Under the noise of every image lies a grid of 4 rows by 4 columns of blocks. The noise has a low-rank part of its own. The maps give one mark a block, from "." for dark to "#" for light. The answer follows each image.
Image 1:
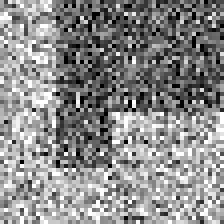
#...
#...
#.##
####
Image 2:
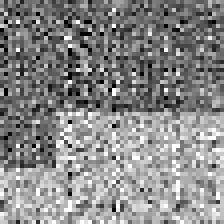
....
....
.###
####
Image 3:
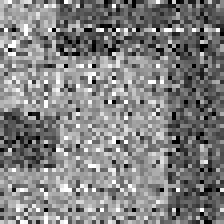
#...
###.
.##.
###.
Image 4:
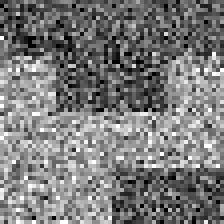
....
#..#
####
##..
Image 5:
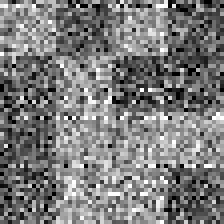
#.#.
.#..
.###
.##.
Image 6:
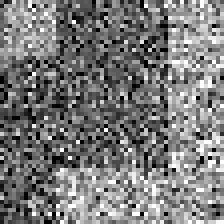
#..#
...#
...#
.###
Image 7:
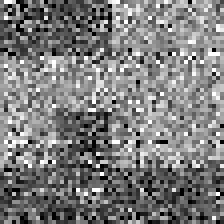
..##
####
#.##
....
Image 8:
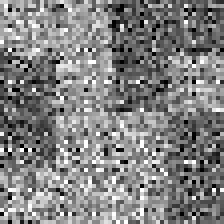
##..
.#.#
.##.
###.
